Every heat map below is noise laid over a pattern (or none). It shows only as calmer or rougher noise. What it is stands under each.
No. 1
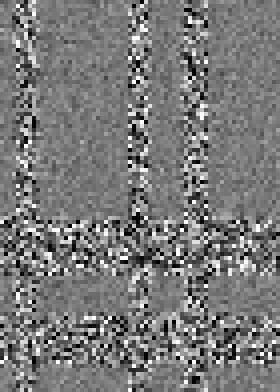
bands of rows crossing bands of columns
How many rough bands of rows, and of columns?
2 and 3
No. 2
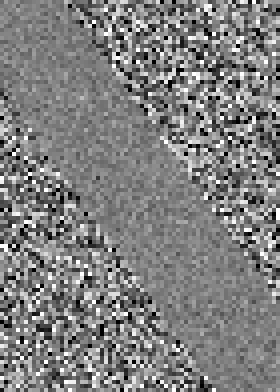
a diagonal band
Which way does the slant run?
top left to bottom right
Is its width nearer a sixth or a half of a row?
a half
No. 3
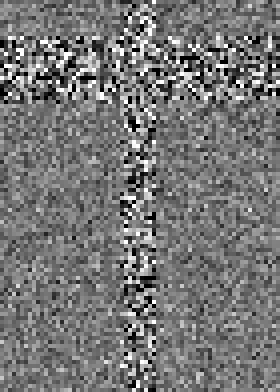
bands of rows crossing bands of columns
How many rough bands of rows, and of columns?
1 and 1
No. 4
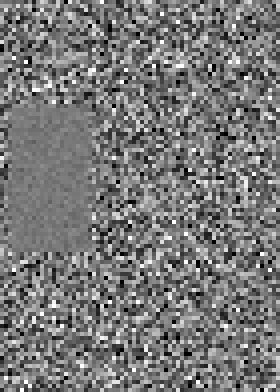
one block
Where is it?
middle left
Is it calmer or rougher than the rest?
calmer
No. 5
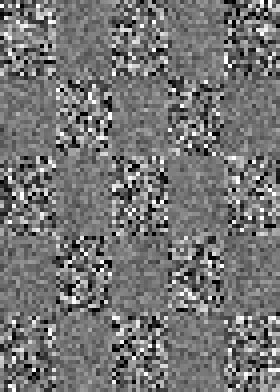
a checkerboard
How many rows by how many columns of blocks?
5 by 5
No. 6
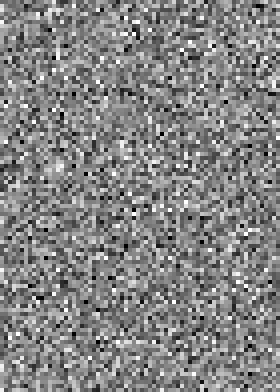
only noise
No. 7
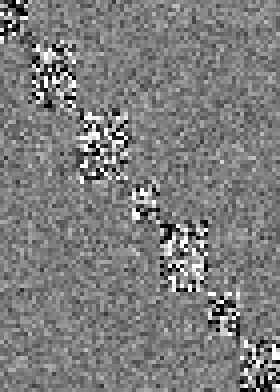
blocks along the diagonal
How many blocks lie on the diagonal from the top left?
7
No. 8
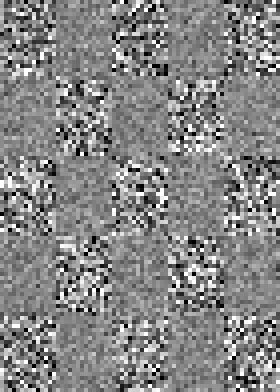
a checkerboard
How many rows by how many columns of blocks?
5 by 5
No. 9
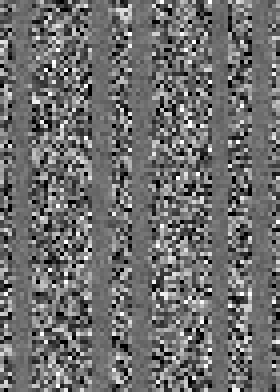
bands of columns
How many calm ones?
5
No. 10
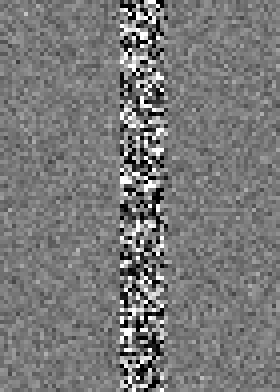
one band of columns
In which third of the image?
middle
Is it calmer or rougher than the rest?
rougher
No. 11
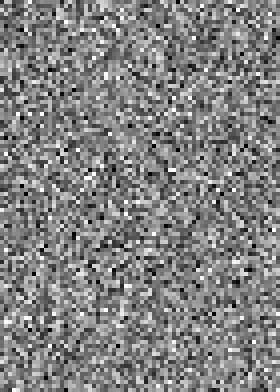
only noise
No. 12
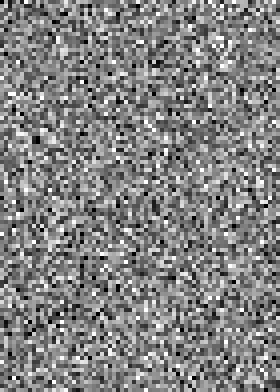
only noise
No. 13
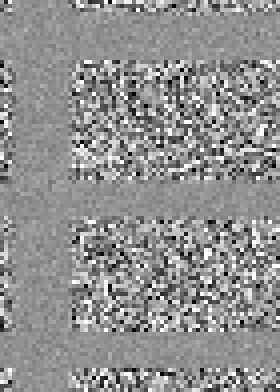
bands of rows crossing bands of columns
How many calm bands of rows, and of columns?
3 and 1
